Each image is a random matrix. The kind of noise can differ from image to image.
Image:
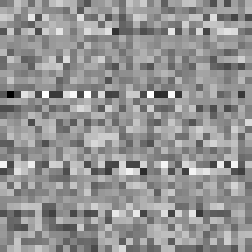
rows of uneven size
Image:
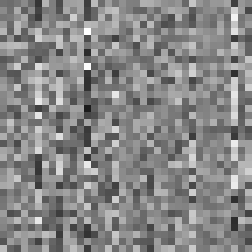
columns of uneven size
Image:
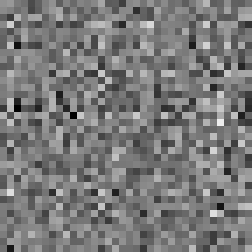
low rank plus noise
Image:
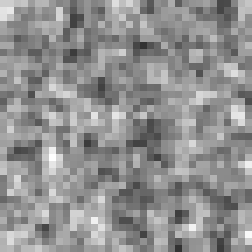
blotchy
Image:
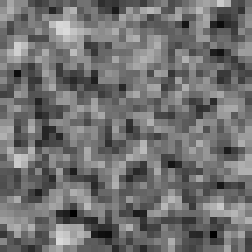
blotchy
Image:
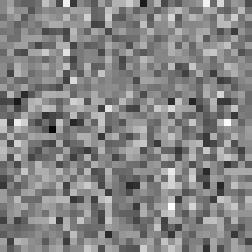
low rank plus noise
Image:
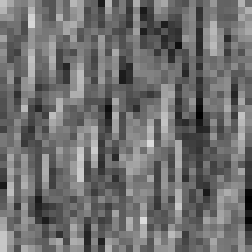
streaked along the columns
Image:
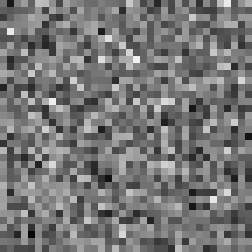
low rank plus noise
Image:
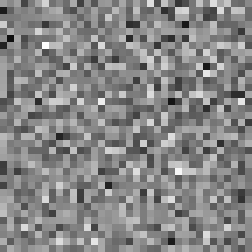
low rank plus noise
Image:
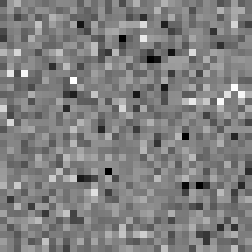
heavy tails
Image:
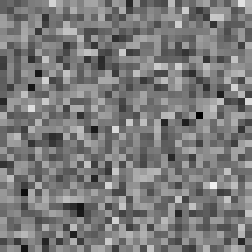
independent entries
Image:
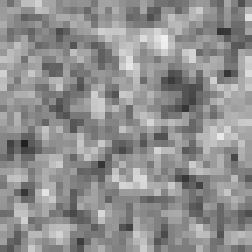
blotchy
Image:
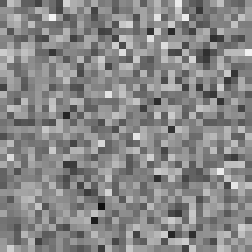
independent entries
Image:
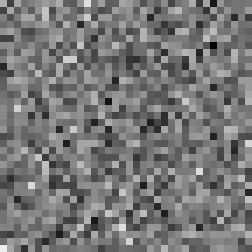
independent entries
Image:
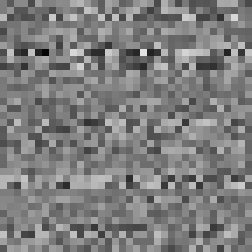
rows of uneven size
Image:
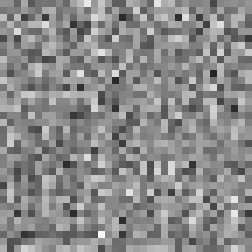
low rank plus noise
